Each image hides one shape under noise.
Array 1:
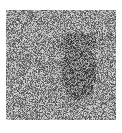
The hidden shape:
footprint
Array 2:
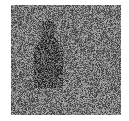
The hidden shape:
bottle
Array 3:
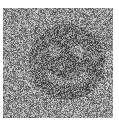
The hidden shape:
smiling face
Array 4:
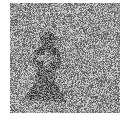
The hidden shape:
chess bishop
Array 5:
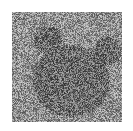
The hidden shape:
bear's head
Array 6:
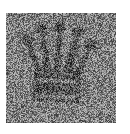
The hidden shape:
chess queen
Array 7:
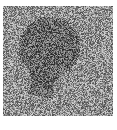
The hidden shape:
light bulb
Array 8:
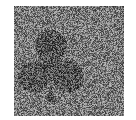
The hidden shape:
club
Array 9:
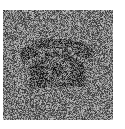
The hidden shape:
telephone
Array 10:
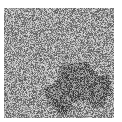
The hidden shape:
car
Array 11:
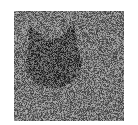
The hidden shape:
cat's head
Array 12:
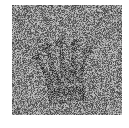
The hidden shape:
chess queen
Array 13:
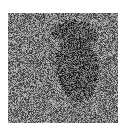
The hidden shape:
footprint
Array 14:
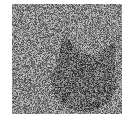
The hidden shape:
cat's head
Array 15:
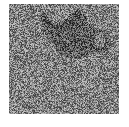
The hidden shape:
teapot
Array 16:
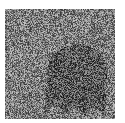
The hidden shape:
ghost
